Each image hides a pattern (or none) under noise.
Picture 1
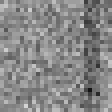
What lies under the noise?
one vertical stripe
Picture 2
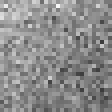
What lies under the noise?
a smooth slope
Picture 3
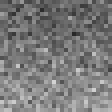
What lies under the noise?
a smooth slope
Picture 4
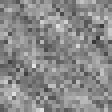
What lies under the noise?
diagonal stripes
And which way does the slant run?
top left to bottom right
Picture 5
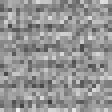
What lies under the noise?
horizontal stripes
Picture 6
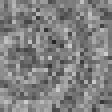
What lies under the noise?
rings round one point
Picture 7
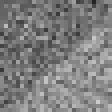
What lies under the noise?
a sharp edge
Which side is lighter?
bottom right
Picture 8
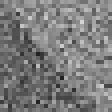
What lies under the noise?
a sharp edge
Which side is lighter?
top right
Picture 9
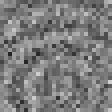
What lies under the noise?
rings round one point
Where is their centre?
bottom middle
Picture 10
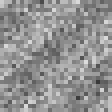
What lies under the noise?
diagonal stripes
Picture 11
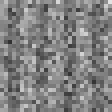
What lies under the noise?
vertical stripes
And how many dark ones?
4
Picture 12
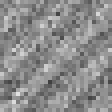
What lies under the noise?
diagonal stripes
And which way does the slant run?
bottom left to top right
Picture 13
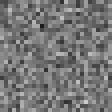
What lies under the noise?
only noise
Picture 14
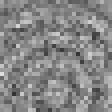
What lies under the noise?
rings round one point
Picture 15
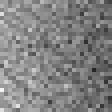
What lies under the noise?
a smooth slope
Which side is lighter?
left
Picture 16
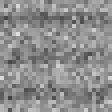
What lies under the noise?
horizontal stripes
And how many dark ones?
3
